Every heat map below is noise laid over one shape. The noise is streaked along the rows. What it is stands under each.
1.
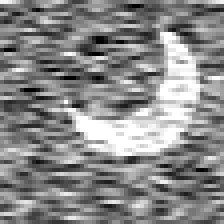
light crescent
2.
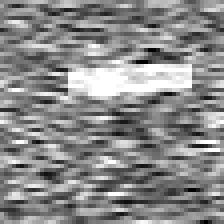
light bar
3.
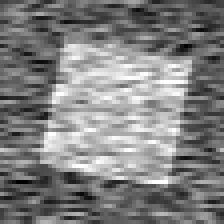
light square
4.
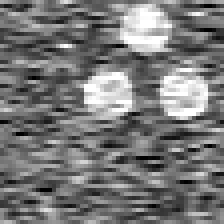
light three dots
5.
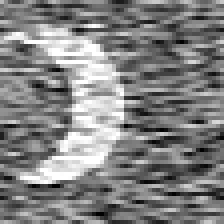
light crescent
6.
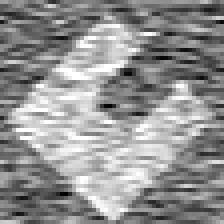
light square with a notch
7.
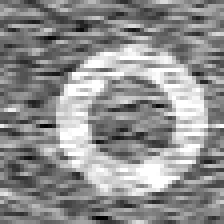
light ring
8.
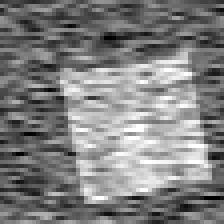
light square
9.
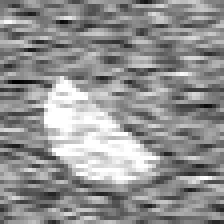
light half disc
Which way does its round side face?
down and left
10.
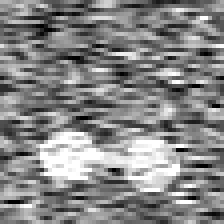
light dumbbell
